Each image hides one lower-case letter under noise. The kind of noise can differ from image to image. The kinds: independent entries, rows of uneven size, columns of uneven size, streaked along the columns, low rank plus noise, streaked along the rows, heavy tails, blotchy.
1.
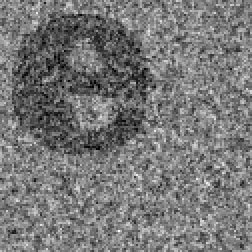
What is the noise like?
blotchy
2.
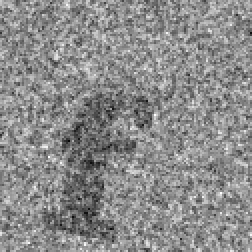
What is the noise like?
blotchy
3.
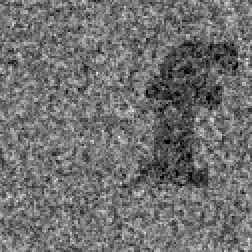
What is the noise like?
blotchy
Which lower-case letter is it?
f
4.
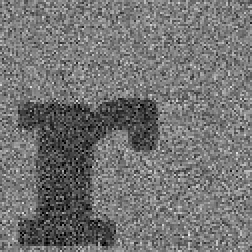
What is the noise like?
low rank plus noise
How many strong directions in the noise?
two
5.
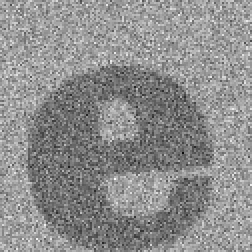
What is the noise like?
independent entries
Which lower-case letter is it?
e
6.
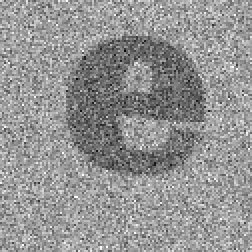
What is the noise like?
independent entries
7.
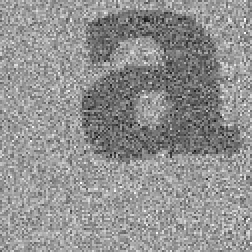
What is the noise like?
low rank plus noise
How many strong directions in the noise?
two
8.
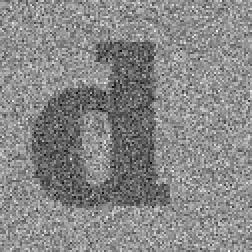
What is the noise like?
independent entries
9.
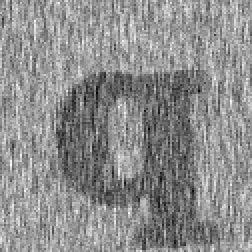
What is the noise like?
streaked along the columns
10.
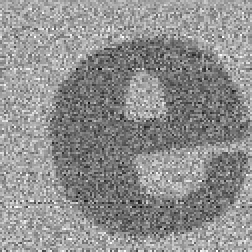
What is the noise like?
rows of uneven size
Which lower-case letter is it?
e
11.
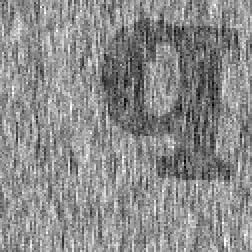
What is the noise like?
streaked along the columns
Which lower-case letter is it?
q
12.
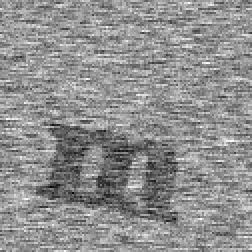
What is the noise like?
streaked along the rows
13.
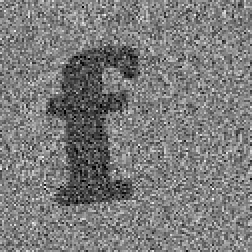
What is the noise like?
low rank plus noise
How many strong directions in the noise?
five to eight
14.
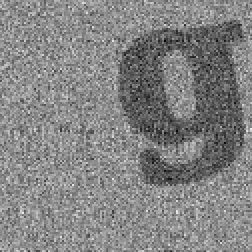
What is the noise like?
low rank plus noise
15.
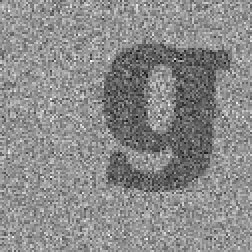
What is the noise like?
low rank plus noise
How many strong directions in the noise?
five to eight
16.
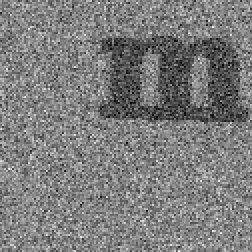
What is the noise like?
independent entries
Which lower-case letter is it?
m
